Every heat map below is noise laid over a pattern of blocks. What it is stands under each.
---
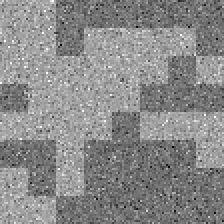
no symmetry
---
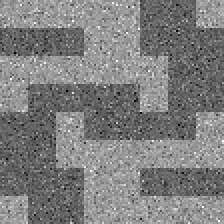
the same after a half turn
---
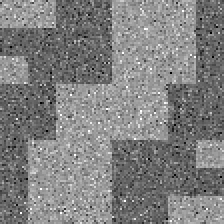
the same after a half turn
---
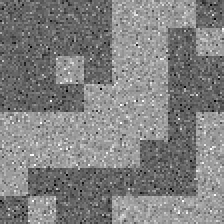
mirrored about the diagonal from the top left
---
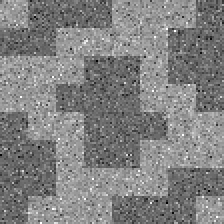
the same after a half turn
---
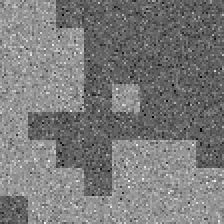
mirrored about the diagonal from the bottom left
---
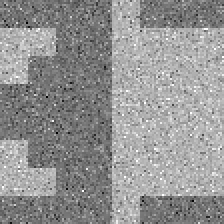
top and bottom mirror each other
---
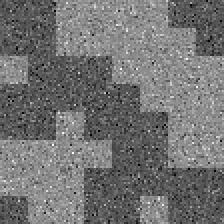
mirrored about the diagonal from the bottom left
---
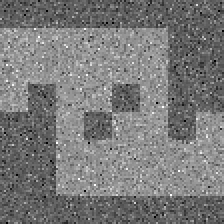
the same after a half turn
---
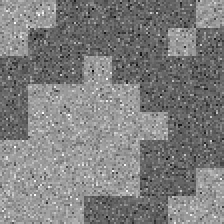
mirrored about the diagonal from the bottom left
